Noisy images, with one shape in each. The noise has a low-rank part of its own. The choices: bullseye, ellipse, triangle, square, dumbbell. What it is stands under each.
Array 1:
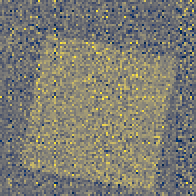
square
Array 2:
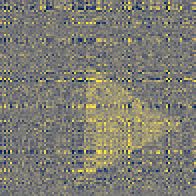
triangle
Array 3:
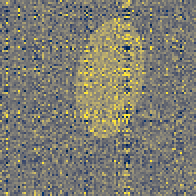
ellipse
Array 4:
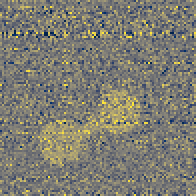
dumbbell
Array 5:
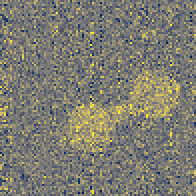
dumbbell
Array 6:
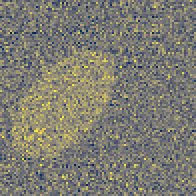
ellipse
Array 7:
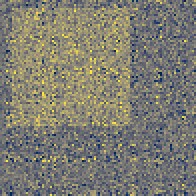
square
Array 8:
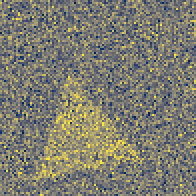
triangle
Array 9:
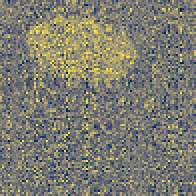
ellipse
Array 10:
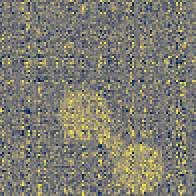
dumbbell
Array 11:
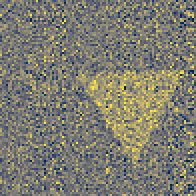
triangle
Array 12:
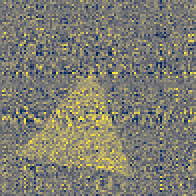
triangle
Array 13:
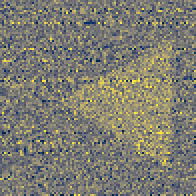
triangle
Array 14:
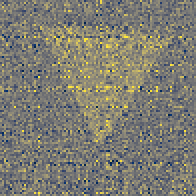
triangle
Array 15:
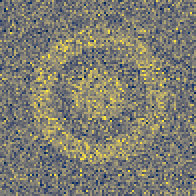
bullseye
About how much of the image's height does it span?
two thirds
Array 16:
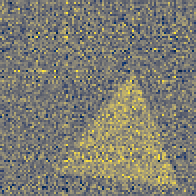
triangle
